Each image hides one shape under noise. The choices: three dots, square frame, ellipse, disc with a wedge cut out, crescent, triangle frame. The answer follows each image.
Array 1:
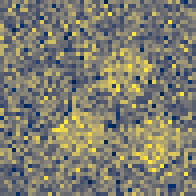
three dots
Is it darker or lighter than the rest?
lighter
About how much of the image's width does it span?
two thirds
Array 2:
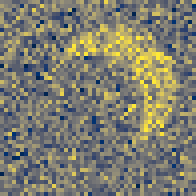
crescent
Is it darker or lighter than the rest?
lighter
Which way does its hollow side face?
down and left
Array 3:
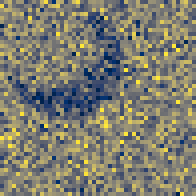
crescent
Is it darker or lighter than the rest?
darker
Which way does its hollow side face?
up and left
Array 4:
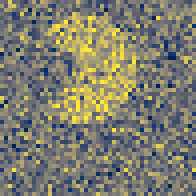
disc with a wedge cut out
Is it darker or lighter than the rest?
lighter
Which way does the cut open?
left
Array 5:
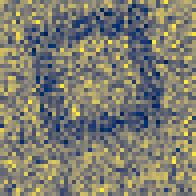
square frame
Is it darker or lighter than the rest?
darker
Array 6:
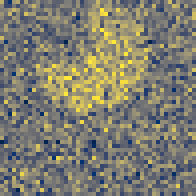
disc with a wedge cut out
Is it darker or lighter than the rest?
lighter
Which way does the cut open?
up and left
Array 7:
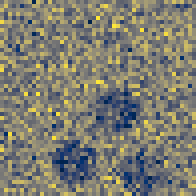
three dots
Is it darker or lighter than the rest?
darker
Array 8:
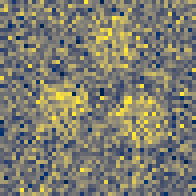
three dots
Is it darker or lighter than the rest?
lighter
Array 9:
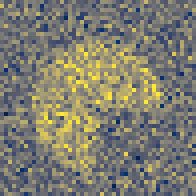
disc with a wedge cut out
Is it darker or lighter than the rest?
lighter
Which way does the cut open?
down and right
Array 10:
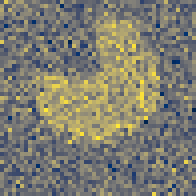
disc with a wedge cut out
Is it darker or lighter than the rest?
lighter
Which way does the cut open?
up and left
